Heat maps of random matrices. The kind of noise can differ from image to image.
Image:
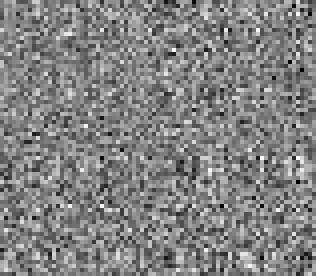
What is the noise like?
low rank plus noise
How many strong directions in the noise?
two
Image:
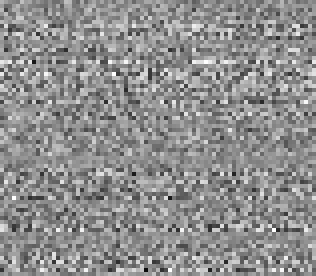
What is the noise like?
rows of uneven size
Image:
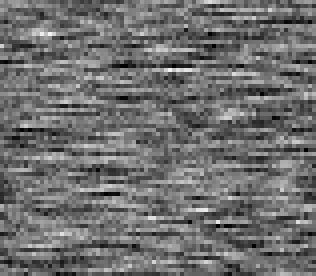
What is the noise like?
streaked along the rows
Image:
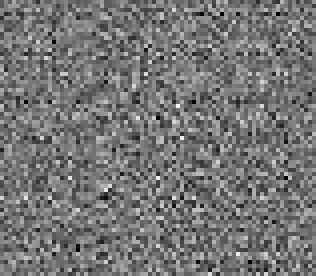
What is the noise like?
low rank plus noise
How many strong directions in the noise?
two
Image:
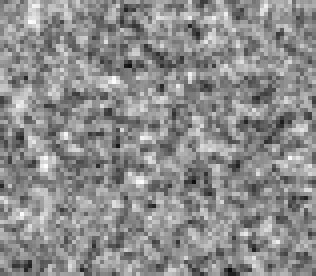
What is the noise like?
blotchy
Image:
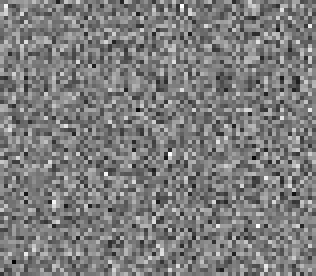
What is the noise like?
low rank plus noise
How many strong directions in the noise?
three or four
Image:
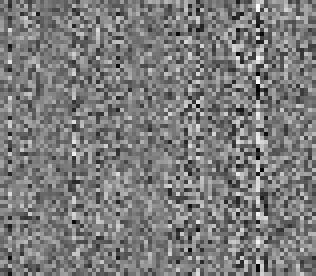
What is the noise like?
columns of uneven size
